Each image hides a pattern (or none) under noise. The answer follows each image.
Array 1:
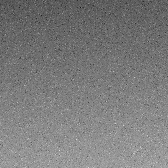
a smooth slope
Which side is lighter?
bottom
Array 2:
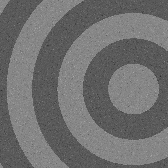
rings round one point
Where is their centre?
middle right
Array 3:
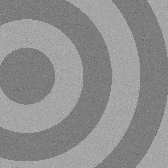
rings round one point
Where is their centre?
middle left
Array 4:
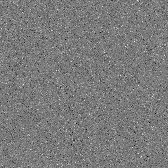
only noise
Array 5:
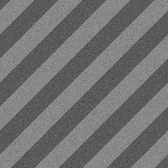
diagonal stripes
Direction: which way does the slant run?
bottom left to top right
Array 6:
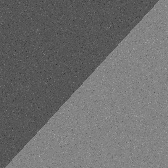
a sharp edge
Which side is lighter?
bottom right
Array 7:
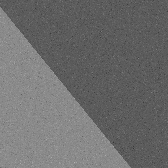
a sharp edge
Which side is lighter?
bottom left
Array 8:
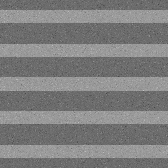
horizontal stripes
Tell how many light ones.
5
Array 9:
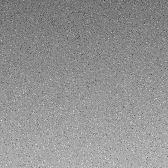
a smooth slope
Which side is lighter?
bottom
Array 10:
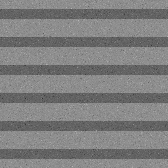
horizontal stripes
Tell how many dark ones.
6
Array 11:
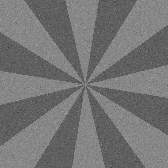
spokes from one point
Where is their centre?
centre
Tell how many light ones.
8
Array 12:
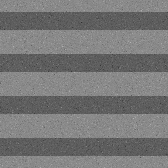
horizontal stripes
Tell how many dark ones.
4
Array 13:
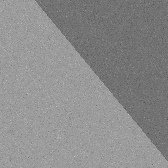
a sharp edge
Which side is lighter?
bottom left
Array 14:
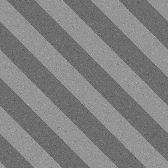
diagonal stripes
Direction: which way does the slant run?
top left to bottom right
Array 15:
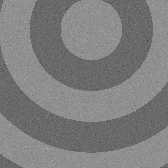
rings round one point
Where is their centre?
top middle
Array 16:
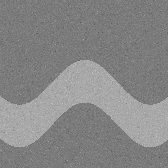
a wavy band
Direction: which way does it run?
left to right
